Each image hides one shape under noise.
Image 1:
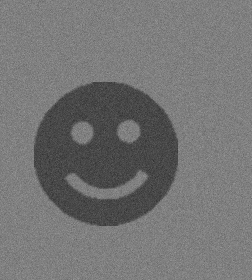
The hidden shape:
smiling face
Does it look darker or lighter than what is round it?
darker
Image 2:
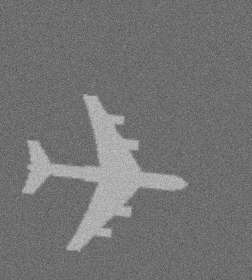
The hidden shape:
airplane
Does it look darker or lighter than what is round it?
lighter
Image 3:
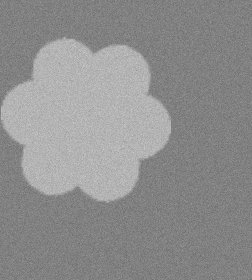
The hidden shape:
flower
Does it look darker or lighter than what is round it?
lighter
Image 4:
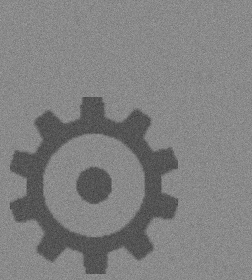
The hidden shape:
gear
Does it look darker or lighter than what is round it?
darker
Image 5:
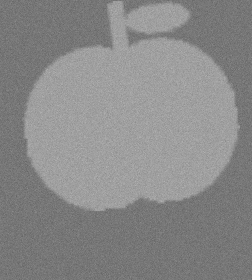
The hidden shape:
apple
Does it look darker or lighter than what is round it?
lighter
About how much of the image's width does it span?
nearly all
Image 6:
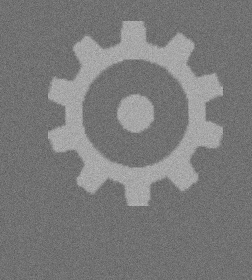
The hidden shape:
gear
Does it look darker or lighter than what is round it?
lighter
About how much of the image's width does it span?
two thirds
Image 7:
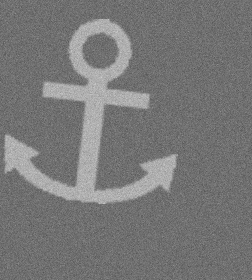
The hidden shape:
anchor
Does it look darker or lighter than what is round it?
lighter
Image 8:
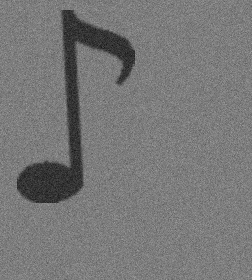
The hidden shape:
musical note
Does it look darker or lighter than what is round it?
darker
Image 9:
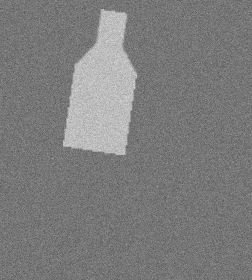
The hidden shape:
bottle
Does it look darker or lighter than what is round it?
lighter
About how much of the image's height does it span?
half
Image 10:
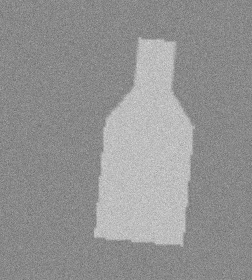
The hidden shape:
bottle
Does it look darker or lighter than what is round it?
lighter
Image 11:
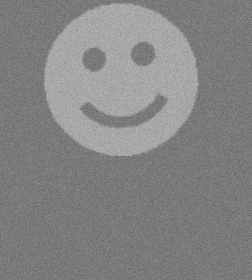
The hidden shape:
smiling face
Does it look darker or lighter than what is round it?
lighter
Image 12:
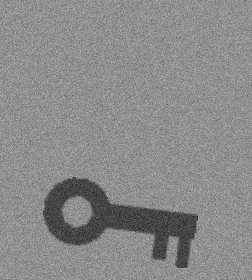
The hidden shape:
key
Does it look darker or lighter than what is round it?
darker
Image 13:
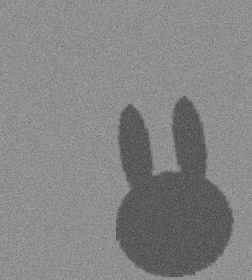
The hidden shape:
rabbit's head
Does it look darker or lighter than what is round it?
darker
